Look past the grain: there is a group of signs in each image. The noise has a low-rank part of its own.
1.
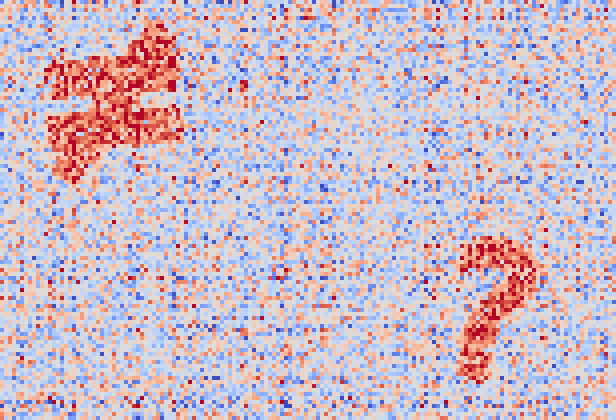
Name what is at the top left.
not-equal sign
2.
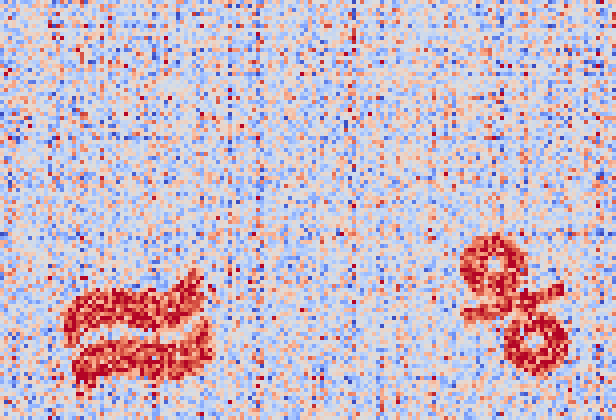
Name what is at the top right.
nothing
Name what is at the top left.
nothing
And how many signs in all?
2
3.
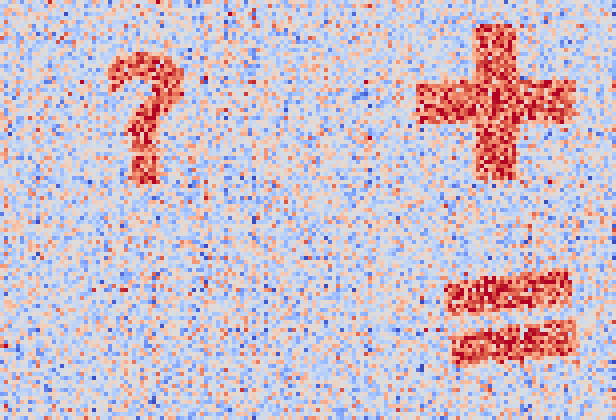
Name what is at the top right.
plus sign
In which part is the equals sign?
bottom right
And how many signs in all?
3
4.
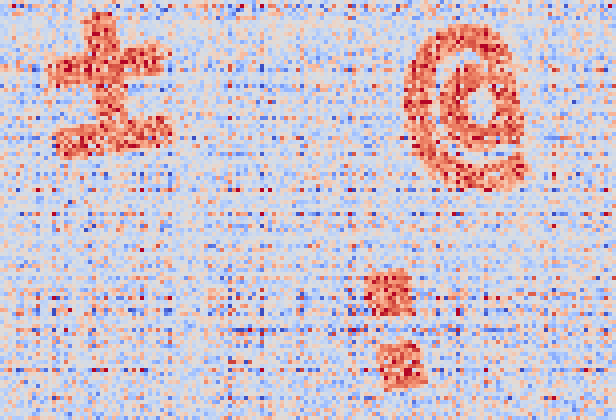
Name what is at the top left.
plus-minus sign
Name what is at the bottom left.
nothing
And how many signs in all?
3
